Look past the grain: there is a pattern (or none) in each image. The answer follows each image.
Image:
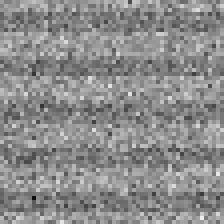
horizontal stripes
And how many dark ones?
5
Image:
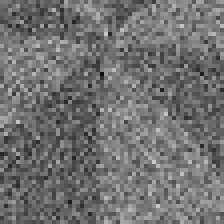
spokes from one point
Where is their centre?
top middle
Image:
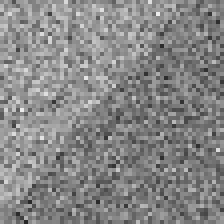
a sharp edge
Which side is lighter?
top left
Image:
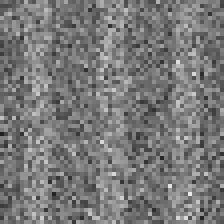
vertical stripes
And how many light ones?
3
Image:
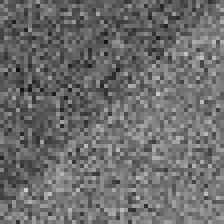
a sharp edge
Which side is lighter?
bottom right
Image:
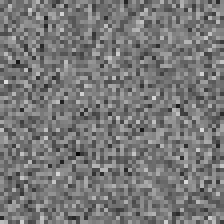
only noise
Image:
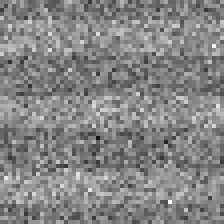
horizontal stripes
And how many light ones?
3
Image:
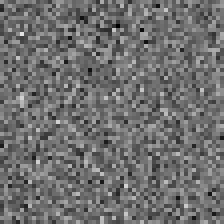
only noise
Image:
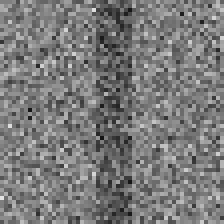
one vertical stripe
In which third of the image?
middle
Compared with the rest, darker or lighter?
darker
